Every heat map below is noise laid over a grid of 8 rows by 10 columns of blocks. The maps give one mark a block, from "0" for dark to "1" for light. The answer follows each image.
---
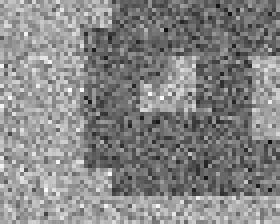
1 1 1 1 0 0 0 0 0 0
1 1 1 0 0 0 0 0 0 0
1 1 1 0 0 0 1 0 0 1
1 1 1 0 0 1 1 0 0 1
1 1 1 0 0 0 0 0 0 1
1 1 1 0 0 0 0 0 0 0
1 1 1 1 0 0 0 0 0 0
1 1 1 1 1 1 1 1 1 1
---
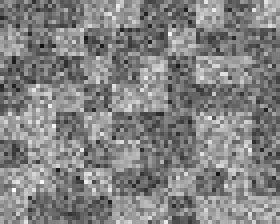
0 0 0 1 1 0 0 1 0 1
1 0 1 0 0 0 1 0 0 0
0 0 0 1 0 1 0 1 1 0
0 1 1 0 1 1 0 0 0 0
1 1 0 1 0 0 0 1 1 0
0 1 1 0 1 0 0 1 1 0
1 1 0 1 0 0 1 0 1 0
1 0 0 0 1 1 0 1 1 1
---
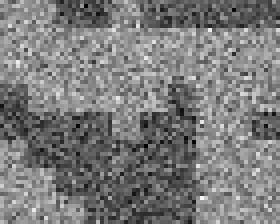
1 1 0 0 1 0 0 0 0 0
1 1 1 1 1 1 1 1 1 1
1 1 1 1 1 1 1 1 1 1
0 1 1 1 1 1 0 1 1 1
0 0 0 0 1 0 0 1 1 0
1 0 0 0 0 0 0 1 1 1
1 1 0 0 0 0 0 1 1 1
1 1 1 0 0 0 0 1 1 1
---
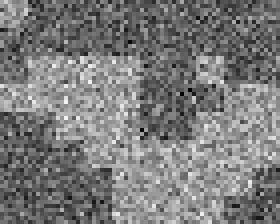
1 0 0 0 0 0 0 0 0 0
0 0 0 0 0 0 0 0 0 0
0 1 1 1 1 0 0 1 0 0
1 1 1 1 1 0 0 0 1 1
0 0 1 1 1 0 0 1 1 1
0 0 0 1 1 1 1 1 1 1
0 0 0 0 1 1 1 1 1 0
0 0 0 0 1 1 1 1 0 0
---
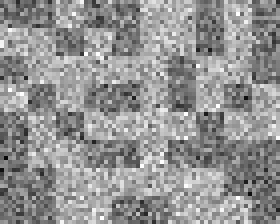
0 0 1 0 0 1 1 0 1 0
1 1 0 1 0 1 1 0 1 0
0 1 1 1 1 1 0 1 1 0
1 0 1 0 0 1 0 1 0 1
0 1 0 1 1 1 1 0 1 1
0 1 1 0 0 1 0 0 0 0
0 0 1 1 1 1 1 1 0 0
0 0 1 1 0 0 1 1 1 0
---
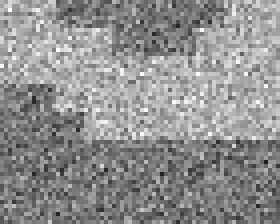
1 1 0 0 0 0 0 0 1 1
1 1 1 1 0 0 0 1 1 1
1 1 1 1 1 1 1 1 1 1
0 0 1 1 1 1 1 1 1 1
0 0 0 1 1 1 1 1 1 1
0 0 0 0 0 0 0 0 0 0
0 0 0 0 0 0 0 0 0 0
0 0 0 0 0 0 0 0 0 0
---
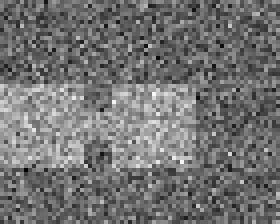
0 0 0 0 0 0 0 0 0 0
0 0 0 0 0 0 0 0 0 0
0 0 0 0 0 0 0 0 0 0
1 1 1 0 1 1 1 0 0 0
1 1 1 1 1 1 1 0 0 0
1 1 1 0 1 1 1 0 0 0
0 0 0 0 0 0 0 0 0 0
0 0 0 0 0 0 0 0 0 0
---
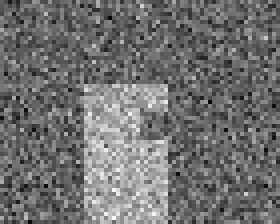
0 0 0 0 0 0 0 0 0 0
0 0 0 0 0 0 0 0 0 0
0 0 0 0 0 0 0 0 0 0
0 0 0 1 1 1 0 0 0 0
0 0 0 1 1 0 0 0 0 0
0 0 0 1 1 1 0 0 0 0
0 0 0 1 1 1 0 0 0 0
0 0 0 1 1 1 0 0 0 0
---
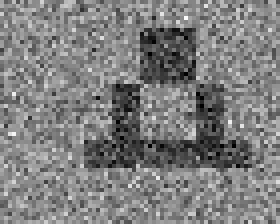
1 1 1 1 1 1 1 1 1 1
1 1 1 1 1 0 0 1 1 1
1 1 1 1 1 0 0 1 1 1
1 1 1 1 0 1 1 0 1 1
1 1 1 1 0 1 1 0 1 1
1 1 1 0 0 0 0 0 0 1
1 1 1 1 1 1 1 1 1 1
1 1 1 1 1 1 1 1 1 1
